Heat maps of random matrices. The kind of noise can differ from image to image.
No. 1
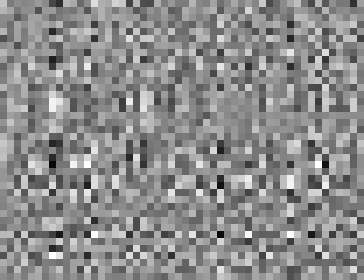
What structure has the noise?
low rank plus noise
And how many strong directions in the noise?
two
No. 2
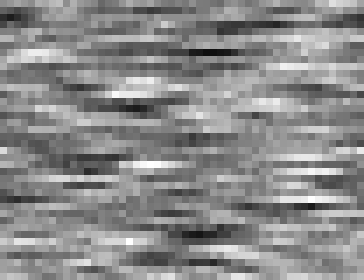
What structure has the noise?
streaked along the rows
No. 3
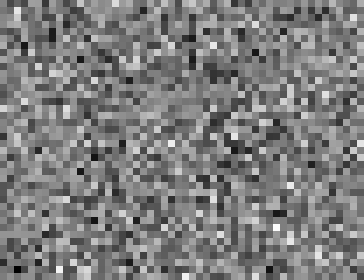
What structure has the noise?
independent entries
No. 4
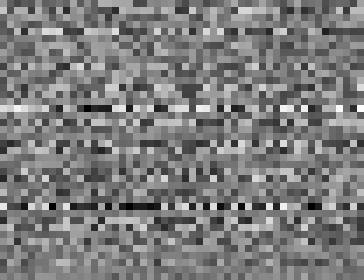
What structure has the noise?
rows of uneven size
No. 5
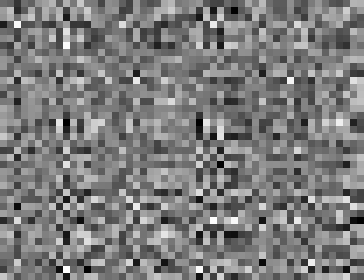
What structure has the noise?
low rank plus noise
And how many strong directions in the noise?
two
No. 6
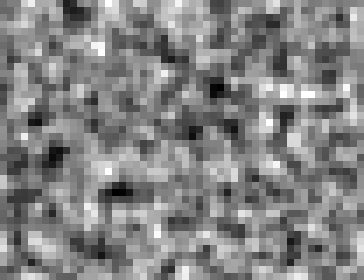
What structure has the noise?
blotchy
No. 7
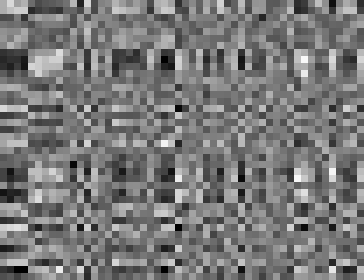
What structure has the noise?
low rank plus noise
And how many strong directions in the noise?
one
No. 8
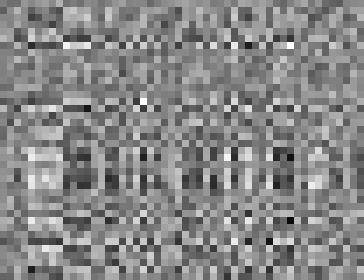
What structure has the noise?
low rank plus noise
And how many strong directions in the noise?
one
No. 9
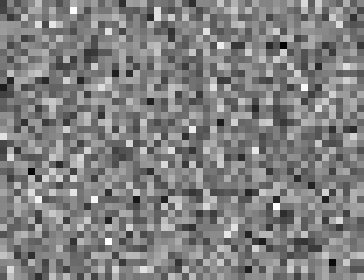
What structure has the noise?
independent entries
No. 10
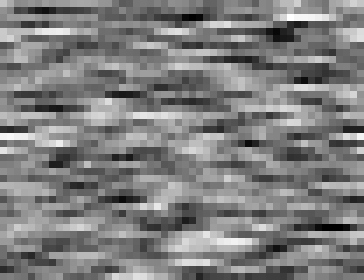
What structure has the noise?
streaked along the rows
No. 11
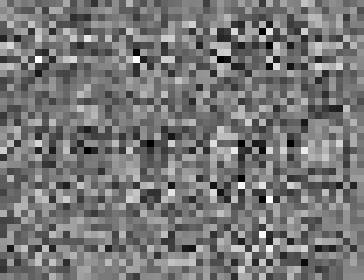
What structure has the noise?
low rank plus noise
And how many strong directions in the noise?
three or four
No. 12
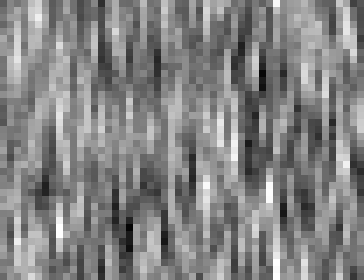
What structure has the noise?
streaked along the columns
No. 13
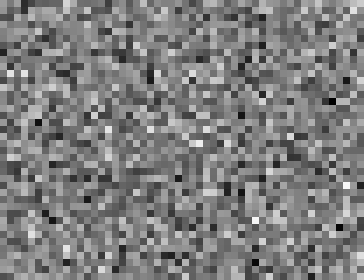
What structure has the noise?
independent entries
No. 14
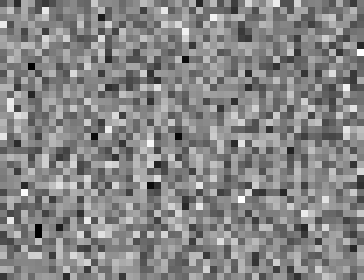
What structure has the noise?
independent entries
